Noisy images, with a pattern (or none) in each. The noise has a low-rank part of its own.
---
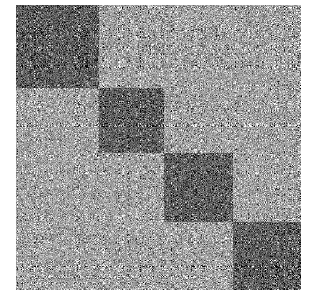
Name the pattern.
blocks along the diagonal
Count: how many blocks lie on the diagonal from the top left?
4
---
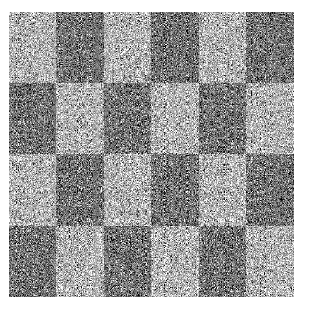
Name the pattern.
a checkerboard
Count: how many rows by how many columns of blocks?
4 by 6
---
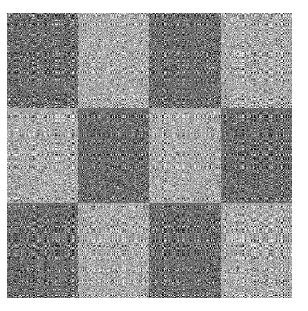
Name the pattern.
a checkerboard
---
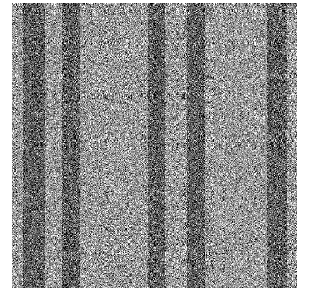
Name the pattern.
bands of columns
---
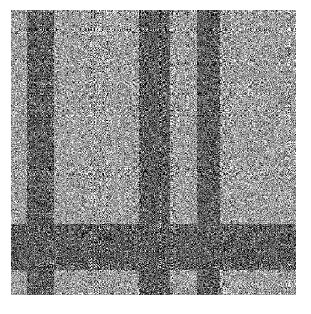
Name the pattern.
bands of rows crossing bands of columns
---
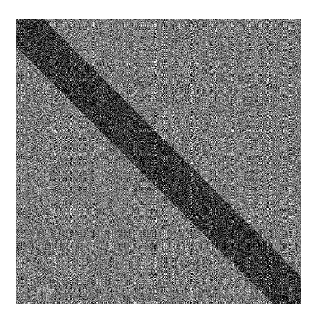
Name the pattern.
a diagonal band
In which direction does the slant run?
top left to bottom right
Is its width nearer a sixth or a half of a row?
a sixth
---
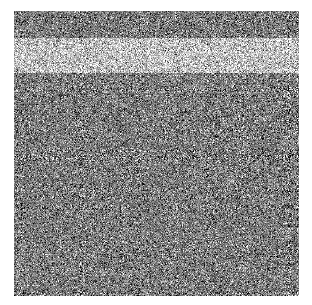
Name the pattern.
one band of rows
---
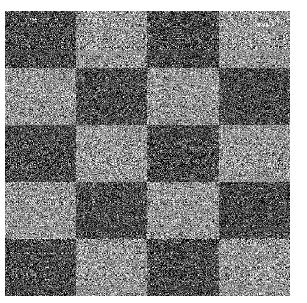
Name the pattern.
a checkerboard
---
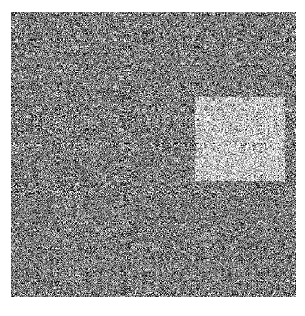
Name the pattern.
one block
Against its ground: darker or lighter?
lighter
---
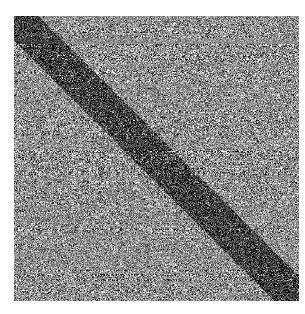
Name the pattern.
a diagonal band
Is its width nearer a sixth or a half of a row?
a sixth
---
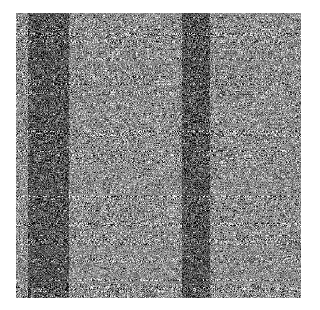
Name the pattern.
bands of columns
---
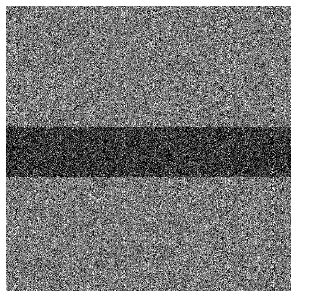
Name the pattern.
one band of rows
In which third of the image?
middle
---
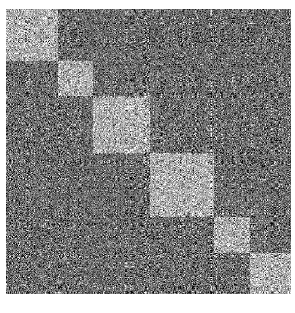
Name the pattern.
blocks along the diagonal
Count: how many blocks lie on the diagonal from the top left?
6
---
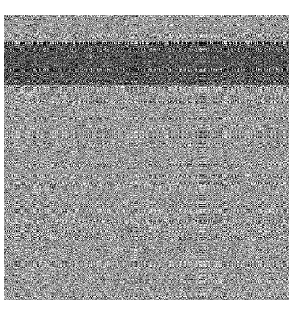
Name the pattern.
one band of rows
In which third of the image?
top
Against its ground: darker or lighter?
darker
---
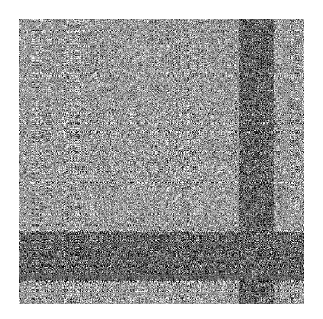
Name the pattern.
bands of rows crossing bands of columns
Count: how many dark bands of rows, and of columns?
1 and 1
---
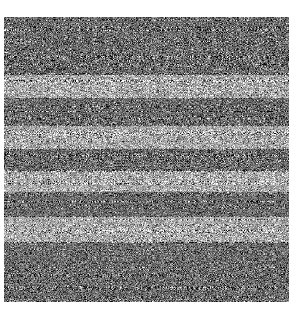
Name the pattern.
bands of rows
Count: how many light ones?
4
